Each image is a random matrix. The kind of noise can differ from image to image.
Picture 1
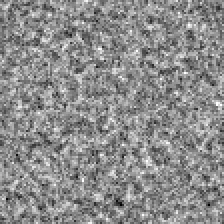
blotchy
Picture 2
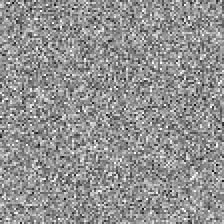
independent entries
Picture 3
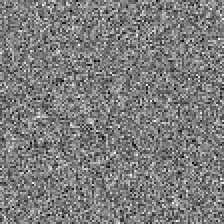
independent entries
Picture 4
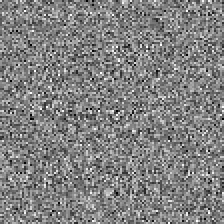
low rank plus noise
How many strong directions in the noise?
five to eight
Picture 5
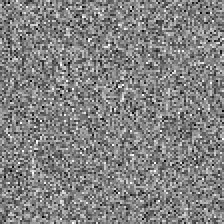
independent entries
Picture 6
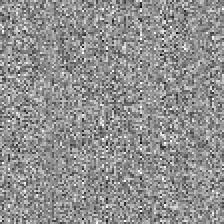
columns of uneven size
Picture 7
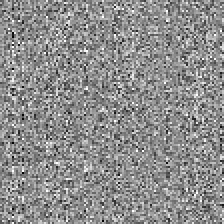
columns of uneven size
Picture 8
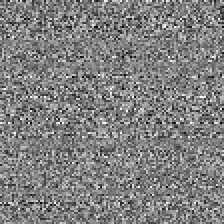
rows of uneven size
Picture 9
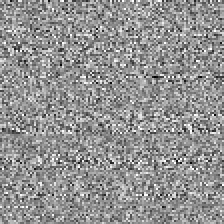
rows of uneven size
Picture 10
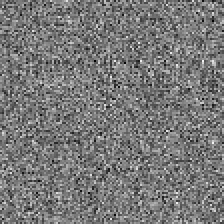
low rank plus noise
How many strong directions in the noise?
three or four
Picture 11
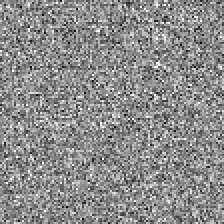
low rank plus noise
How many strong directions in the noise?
one
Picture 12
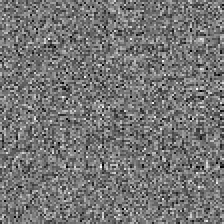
low rank plus noise
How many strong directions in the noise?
one
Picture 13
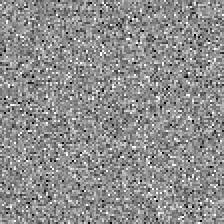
heavy tails
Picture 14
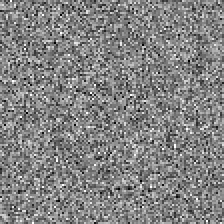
independent entries
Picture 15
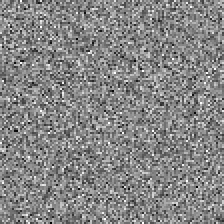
independent entries
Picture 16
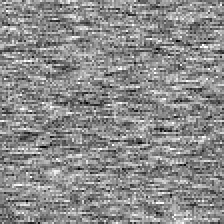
streaked along the rows
